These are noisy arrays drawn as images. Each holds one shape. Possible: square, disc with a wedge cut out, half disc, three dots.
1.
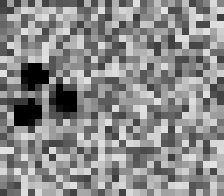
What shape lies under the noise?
three dots
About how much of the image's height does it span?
a third
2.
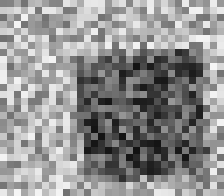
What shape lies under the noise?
square
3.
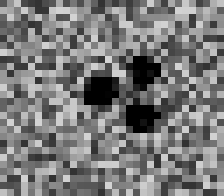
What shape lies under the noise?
three dots
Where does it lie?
centre
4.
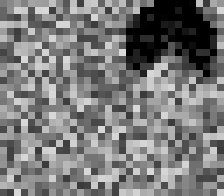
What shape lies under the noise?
disc with a wedge cut out
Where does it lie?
top right
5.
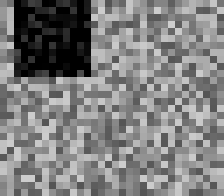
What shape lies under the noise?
square
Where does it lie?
top left
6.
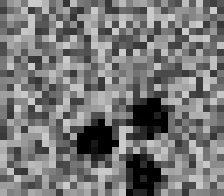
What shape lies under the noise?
three dots
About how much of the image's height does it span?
half
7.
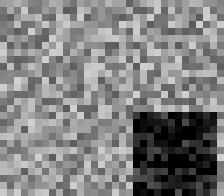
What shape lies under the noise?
square
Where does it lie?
bottom right
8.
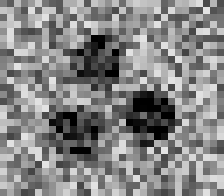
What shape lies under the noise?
three dots
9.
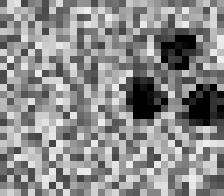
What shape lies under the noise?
three dots
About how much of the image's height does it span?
half
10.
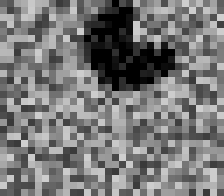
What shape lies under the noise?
disc with a wedge cut out
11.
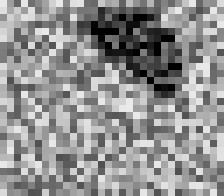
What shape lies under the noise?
half disc
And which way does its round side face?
up and right
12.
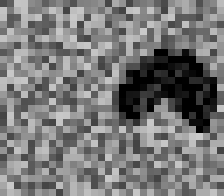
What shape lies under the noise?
disc with a wedge cut out
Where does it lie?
middle right
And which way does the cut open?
down
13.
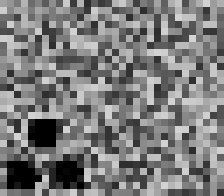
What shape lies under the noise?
three dots
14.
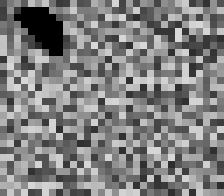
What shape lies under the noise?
half disc
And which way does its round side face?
up and right
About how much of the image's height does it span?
a quarter
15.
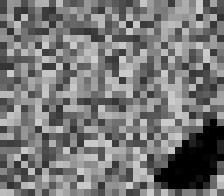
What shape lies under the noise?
half disc
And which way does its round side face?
down and right
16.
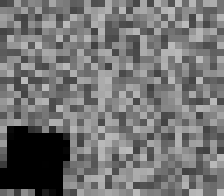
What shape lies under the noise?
square
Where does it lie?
bottom left
